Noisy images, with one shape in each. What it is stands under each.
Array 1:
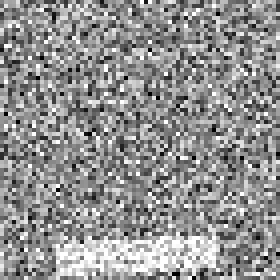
light bar
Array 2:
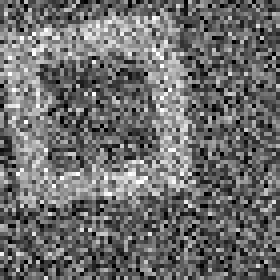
light square frame
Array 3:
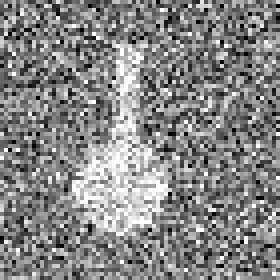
light lollipop
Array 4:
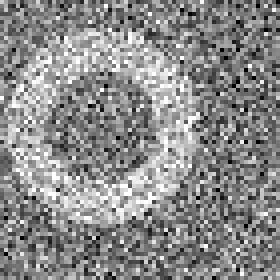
light ring
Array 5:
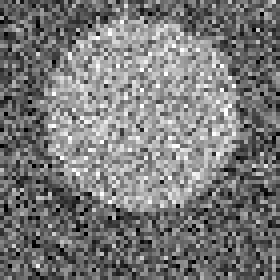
light disc
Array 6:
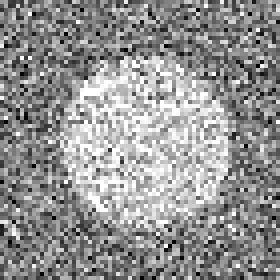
light disc
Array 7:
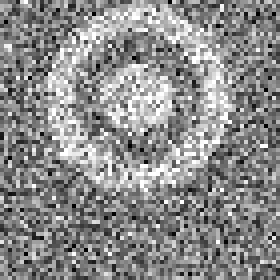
light bullseye
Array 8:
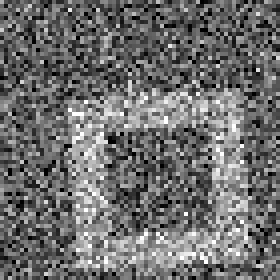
light square frame
